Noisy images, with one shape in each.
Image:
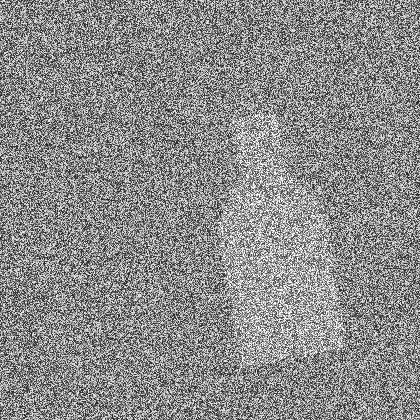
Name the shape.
bottle
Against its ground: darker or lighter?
lighter
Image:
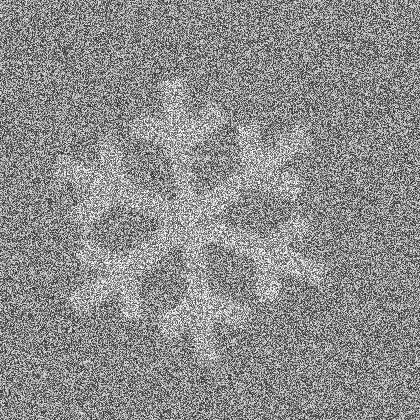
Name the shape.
snowflake
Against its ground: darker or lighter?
lighter
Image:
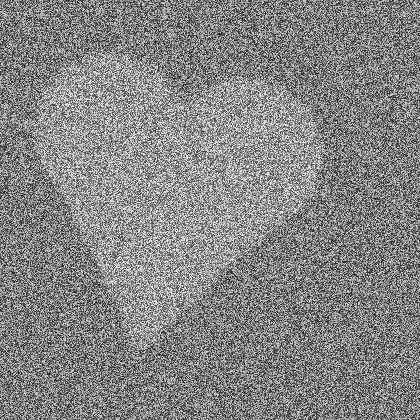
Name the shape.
heart
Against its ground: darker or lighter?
lighter
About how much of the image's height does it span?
two thirds
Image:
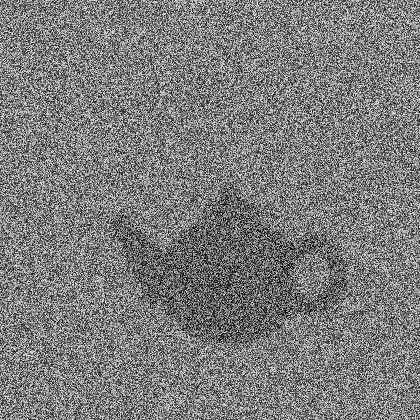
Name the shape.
teapot
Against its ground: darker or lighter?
darker
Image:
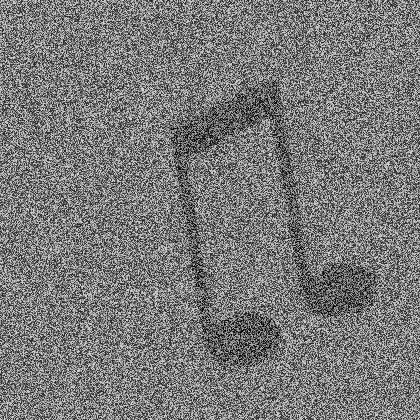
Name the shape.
pair of musical notes
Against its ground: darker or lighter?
darker
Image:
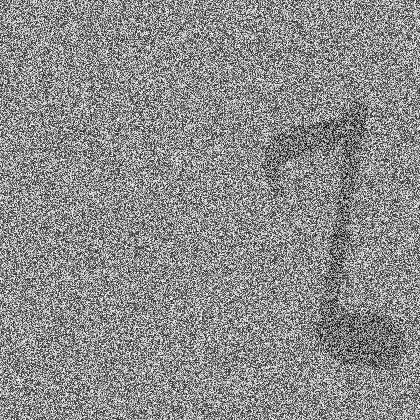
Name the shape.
musical note
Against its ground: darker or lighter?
darker
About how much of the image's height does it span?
two thirds
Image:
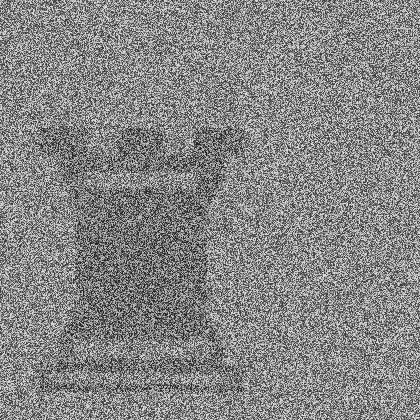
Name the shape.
chess rook
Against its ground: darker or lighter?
darker
